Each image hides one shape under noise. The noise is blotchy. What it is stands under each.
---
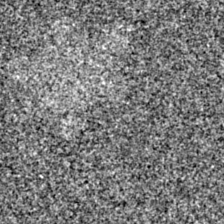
turtle
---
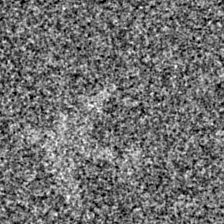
airplane
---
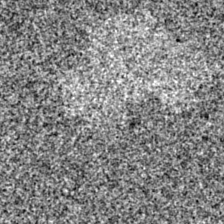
car
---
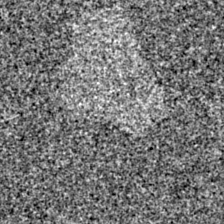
cloud
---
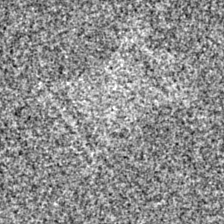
chess rook
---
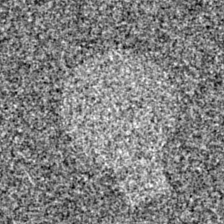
light bulb
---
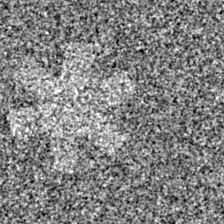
asterisk
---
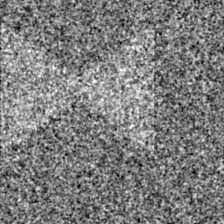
bow tie
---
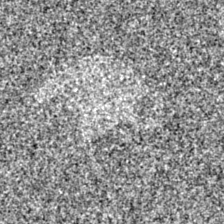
teapot
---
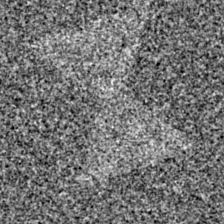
bow tie
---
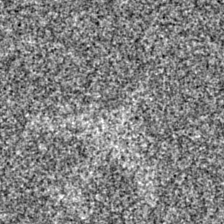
airplane
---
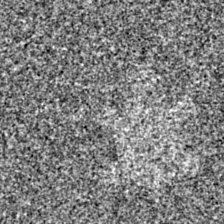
turtle
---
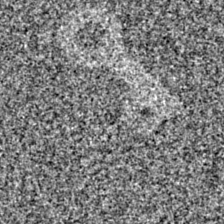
key
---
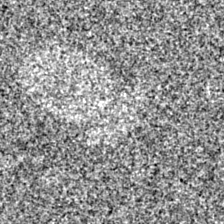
footprint
